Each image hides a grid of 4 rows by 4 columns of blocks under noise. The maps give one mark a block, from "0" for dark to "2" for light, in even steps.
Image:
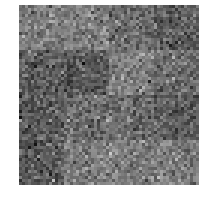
2 2 1 0
0 0 2 1
0 1 1 0
0 2 2 2
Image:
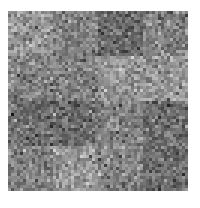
2 1 0 1
1 1 2 2
0 0 1 0
1 2 1 0
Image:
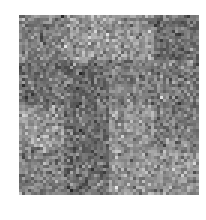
1 2 2 0
0 0 1 1
2 0 2 1
1 0 2 2
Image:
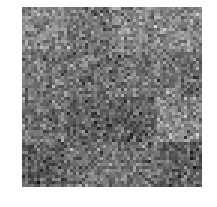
2 1 2 2
1 1 1 1
1 0 0 2
0 1 1 0
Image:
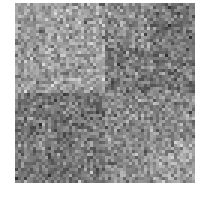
2 2 1 0
2 2 0 0
0 0 1 1
0 0 1 2
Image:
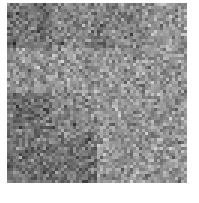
0 1 1 2
2 2 2 2
0 1 2 2
0 0 2 2
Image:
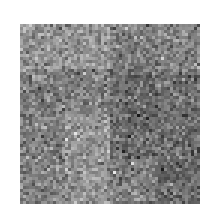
2 2 1 1
1 1 0 0
1 2 0 0
1 2 1 0
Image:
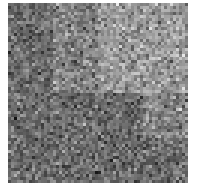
0 1 2 2
0 1 2 2
0 0 0 1
0 0 0 0
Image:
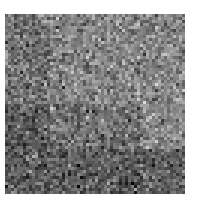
1 2 2 2
1 2 2 2
0 1 1 2
0 0 0 0
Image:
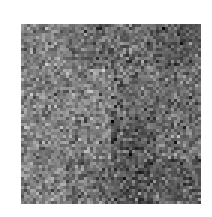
2 1 1 0
2 2 1 1
2 2 0 1
2 1 0 0
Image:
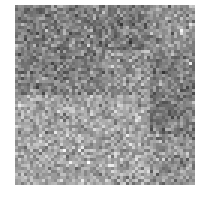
0 0 0 1
0 0 1 0
2 2 2 0
2 2 2 1
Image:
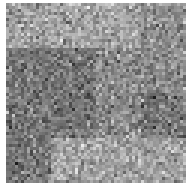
2 2 2 1
0 0 1 1
0 0 1 0
0 2 2 2
